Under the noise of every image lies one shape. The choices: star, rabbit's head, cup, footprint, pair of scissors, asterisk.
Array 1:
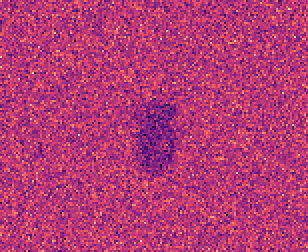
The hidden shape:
footprint
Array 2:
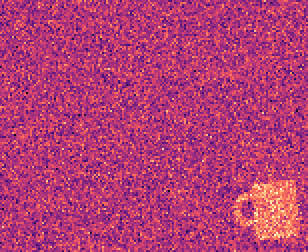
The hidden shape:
cup
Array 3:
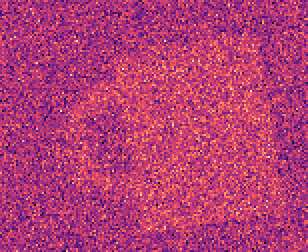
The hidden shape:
cup
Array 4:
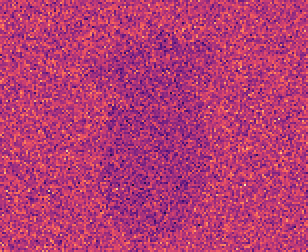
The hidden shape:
footprint
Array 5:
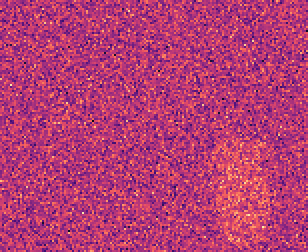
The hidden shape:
footprint
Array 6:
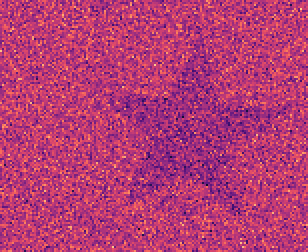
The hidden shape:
star
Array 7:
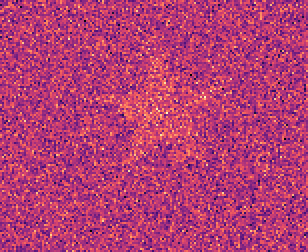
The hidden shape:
star
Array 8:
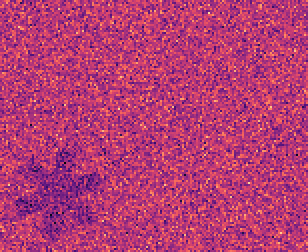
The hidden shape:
asterisk
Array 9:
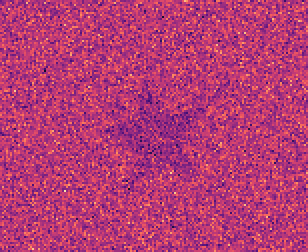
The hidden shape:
star
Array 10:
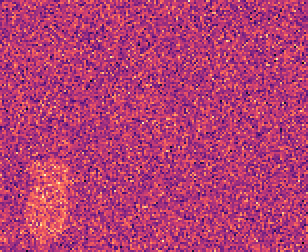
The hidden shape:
footprint
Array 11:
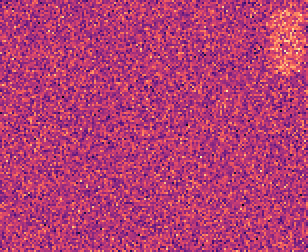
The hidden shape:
footprint
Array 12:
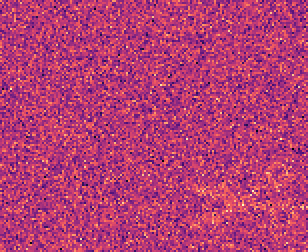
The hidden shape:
pair of scissors
